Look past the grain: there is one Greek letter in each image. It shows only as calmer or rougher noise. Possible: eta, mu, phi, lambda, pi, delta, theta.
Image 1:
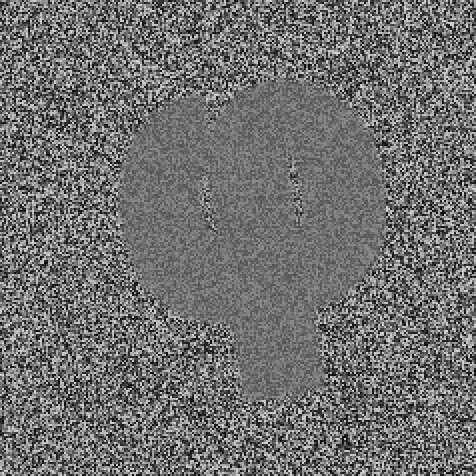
calm phi
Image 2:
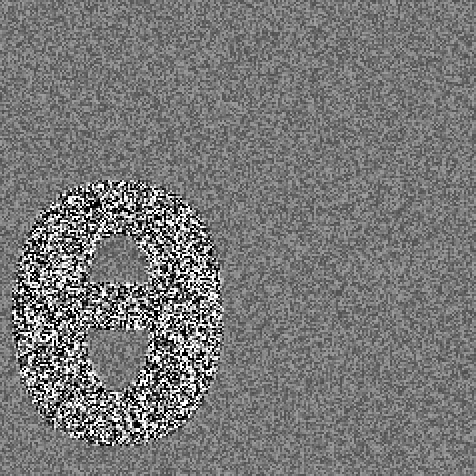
rough theta
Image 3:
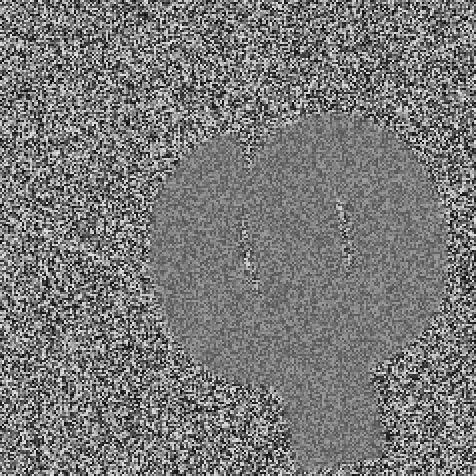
calm phi
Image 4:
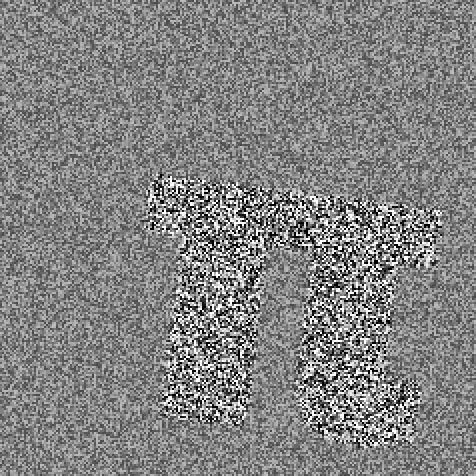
rough pi
